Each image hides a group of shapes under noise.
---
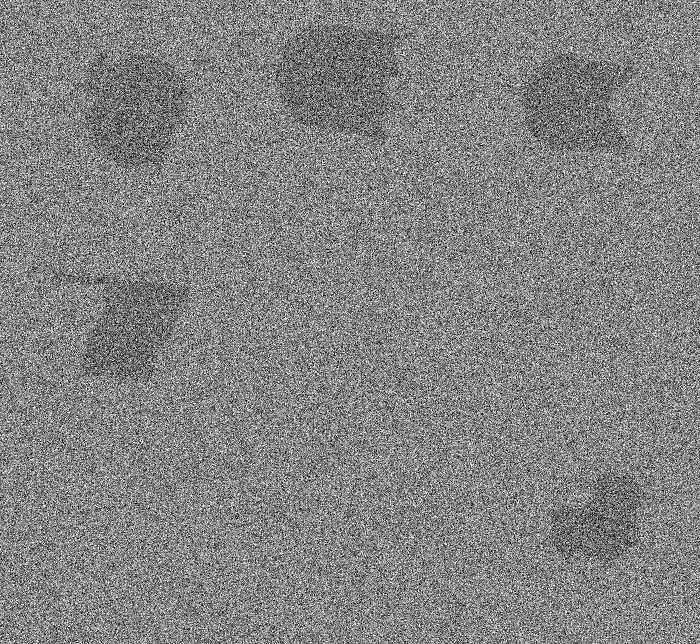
top left: apple; top middle: ghost; top right: cat's head; middle left: flag; bottom right: car
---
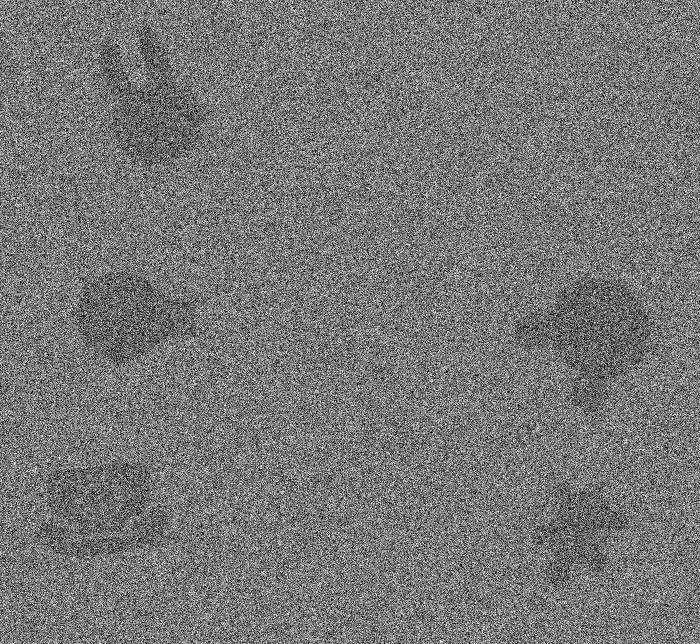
top left: rabbit's head; middle left: light bulb; middle right: bear's head; bottom left: telephone; bottom right: turtle
